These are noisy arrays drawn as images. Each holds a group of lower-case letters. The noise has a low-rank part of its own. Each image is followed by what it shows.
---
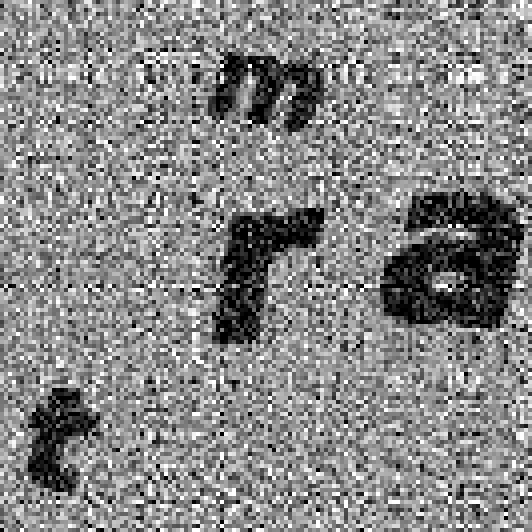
top middle: m; centre: r; middle right: a; bottom left: t
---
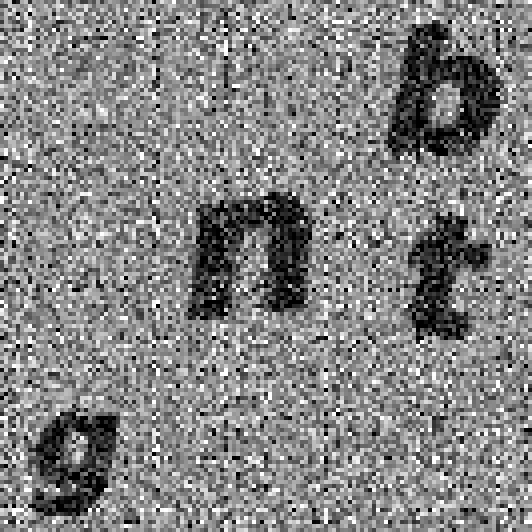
top right: b; centre: n; middle right: t; bottom left: g
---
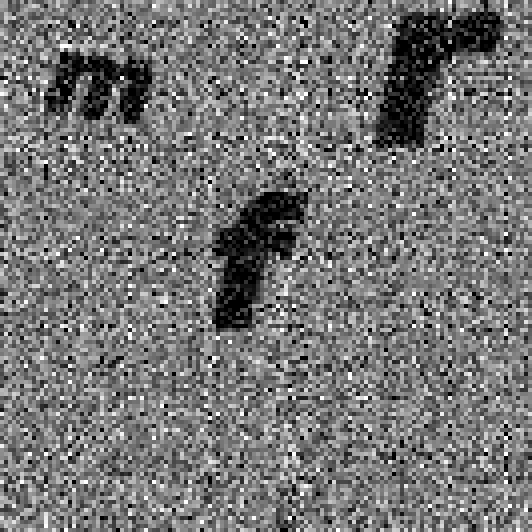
top left: m; top right: r; centre: f
